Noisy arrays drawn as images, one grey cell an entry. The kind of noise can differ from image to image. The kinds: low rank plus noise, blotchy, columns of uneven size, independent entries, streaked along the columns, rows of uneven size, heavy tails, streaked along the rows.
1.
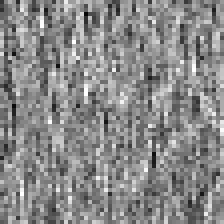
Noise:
streaked along the columns
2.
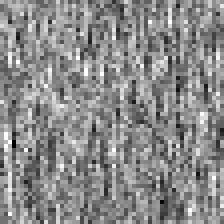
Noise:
streaked along the columns
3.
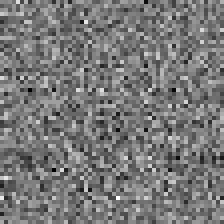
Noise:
low rank plus noise
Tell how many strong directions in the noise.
five to eight
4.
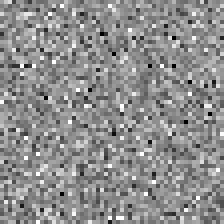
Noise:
heavy tails
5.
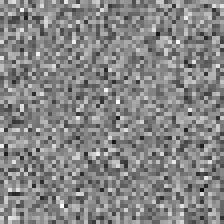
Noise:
low rank plus noise
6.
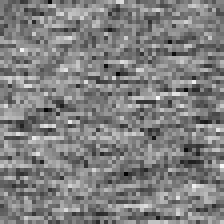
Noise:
streaked along the rows
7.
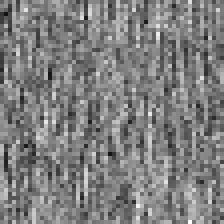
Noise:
streaked along the columns
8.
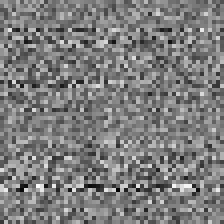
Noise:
rows of uneven size
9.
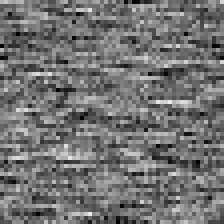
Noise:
streaked along the rows
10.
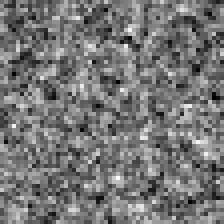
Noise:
blotchy
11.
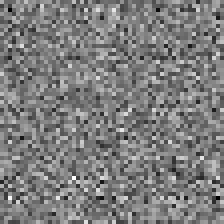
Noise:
low rank plus noise
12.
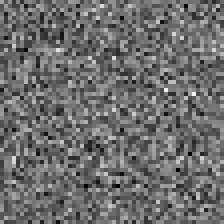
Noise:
low rank plus noise
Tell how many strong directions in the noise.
three or four
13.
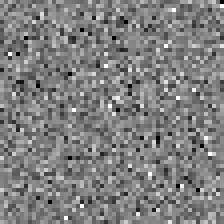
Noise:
heavy tails
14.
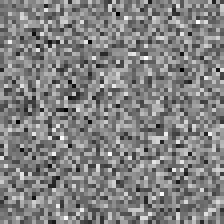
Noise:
independent entries
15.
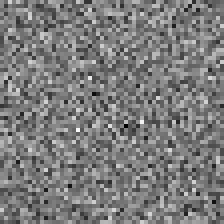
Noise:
independent entries
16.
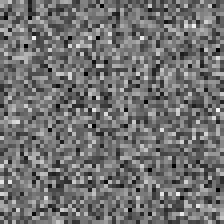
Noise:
independent entries
